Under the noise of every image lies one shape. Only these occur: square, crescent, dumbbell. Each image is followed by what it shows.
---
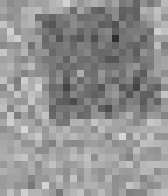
square
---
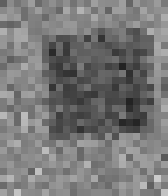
square
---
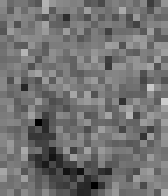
crescent
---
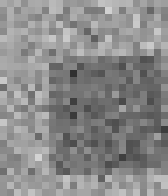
square
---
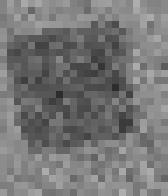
square
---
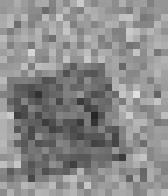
square
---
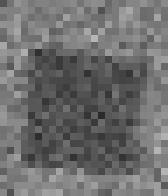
square
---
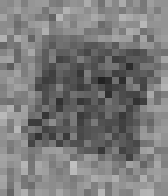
square
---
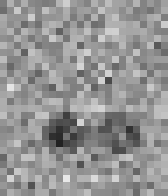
dumbbell
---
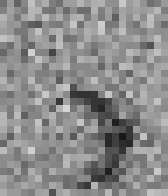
crescent
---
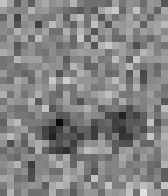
dumbbell
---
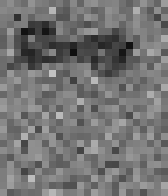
dumbbell
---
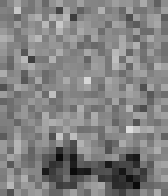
dumbbell
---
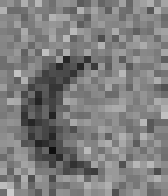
crescent
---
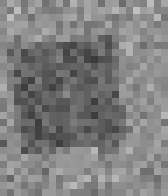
square
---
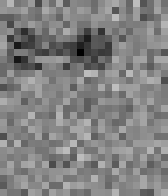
dumbbell
